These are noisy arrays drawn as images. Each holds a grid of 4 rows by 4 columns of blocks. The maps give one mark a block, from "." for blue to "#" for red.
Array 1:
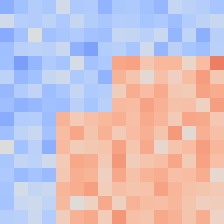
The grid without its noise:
. . . .
. . # #
. # # #
. # # #
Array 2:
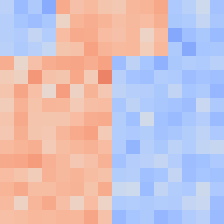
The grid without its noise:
. # # .
# # . .
# # . .
# # . .
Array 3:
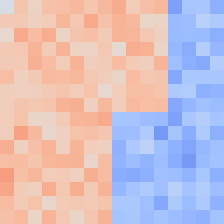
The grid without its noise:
# # # .
# # # .
# # . .
# # . .
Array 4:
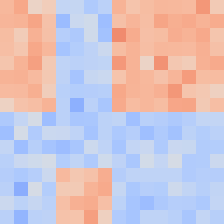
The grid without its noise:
# . # #
# . # #
. . . .
. # . .
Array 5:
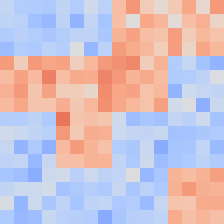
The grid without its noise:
. . # #
# # # .
. # . .
. . . #
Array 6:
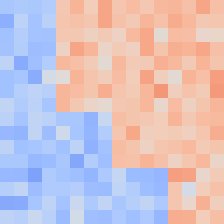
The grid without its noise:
. # # #
. # # #
. . # #
. . . #
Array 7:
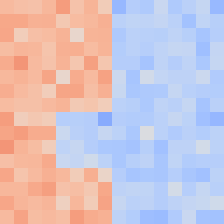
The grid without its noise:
# # . .
# # . .
# . . .
# # . .
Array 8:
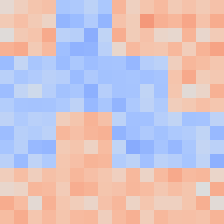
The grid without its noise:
# . # #
. . . #
. # . .
# # # #
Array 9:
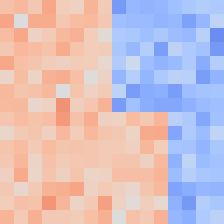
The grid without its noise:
# # . .
# # . .
# # # .
# # # .
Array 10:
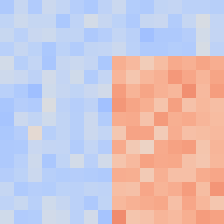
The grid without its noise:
. . . .
. . # #
. . # #
. . # #
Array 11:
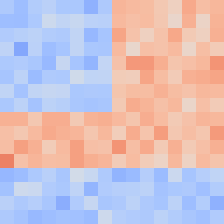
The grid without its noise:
. . # #
. . # #
# # # #
. . . .
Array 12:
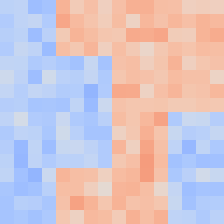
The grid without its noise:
. # # #
. . # #
. . # .
. # # .
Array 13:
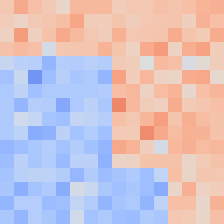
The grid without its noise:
# # # #
. . # #
. . # #
. . . #
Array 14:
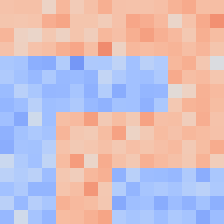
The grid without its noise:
# # # #
. . . #
. # # #
. # . .
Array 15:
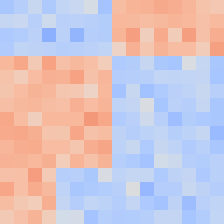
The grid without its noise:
. . # #
# # . .
# # . .
# . . .
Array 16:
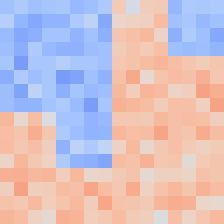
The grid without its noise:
. . # .
. . # #
# . # #
# # # #
